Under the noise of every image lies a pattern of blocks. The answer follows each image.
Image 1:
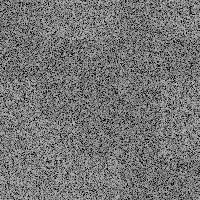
mirrored about the diagonal from the bottom left
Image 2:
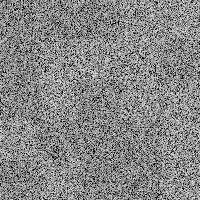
no symmetry
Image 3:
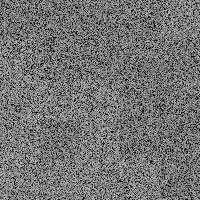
mirrored about the diagonal from the bottom left
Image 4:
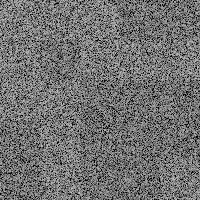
mirrored about the diagonal from the top left
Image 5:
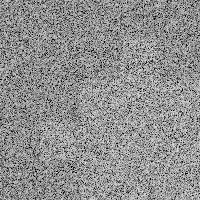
mirrored about the diagonal from the top left
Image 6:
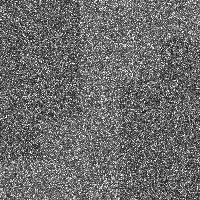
the same after a half turn
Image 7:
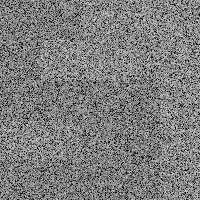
no symmetry
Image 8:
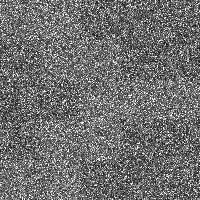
top and bottom mirror each other
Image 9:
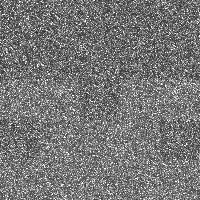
left and right mirror each other
